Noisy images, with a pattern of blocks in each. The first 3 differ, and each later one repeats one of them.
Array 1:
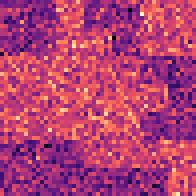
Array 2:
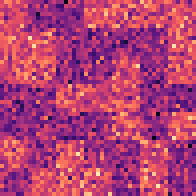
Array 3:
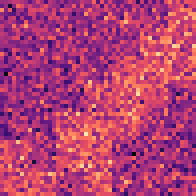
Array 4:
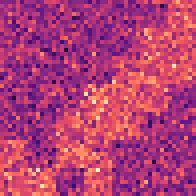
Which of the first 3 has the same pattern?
3
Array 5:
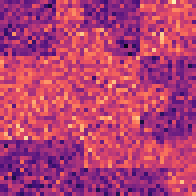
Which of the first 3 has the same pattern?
1
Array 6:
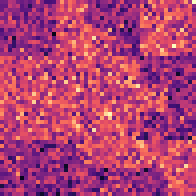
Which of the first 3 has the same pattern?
1
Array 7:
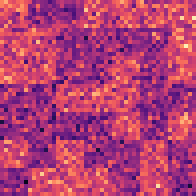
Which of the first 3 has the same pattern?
2
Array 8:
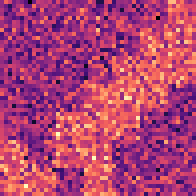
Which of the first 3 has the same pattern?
3
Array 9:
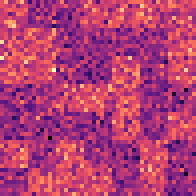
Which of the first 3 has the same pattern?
2
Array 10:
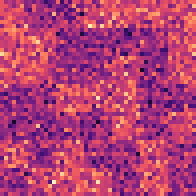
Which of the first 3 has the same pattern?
2
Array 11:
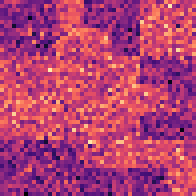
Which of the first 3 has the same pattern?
1
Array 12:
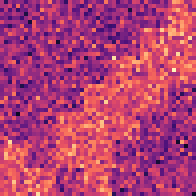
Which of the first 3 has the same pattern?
3
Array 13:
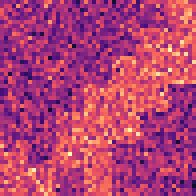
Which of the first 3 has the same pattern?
3
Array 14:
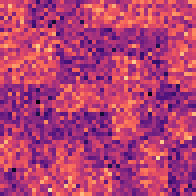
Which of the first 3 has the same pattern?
2
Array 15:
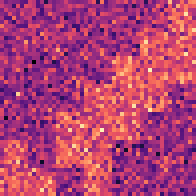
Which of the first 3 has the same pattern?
3
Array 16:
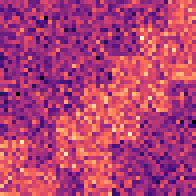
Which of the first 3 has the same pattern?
3
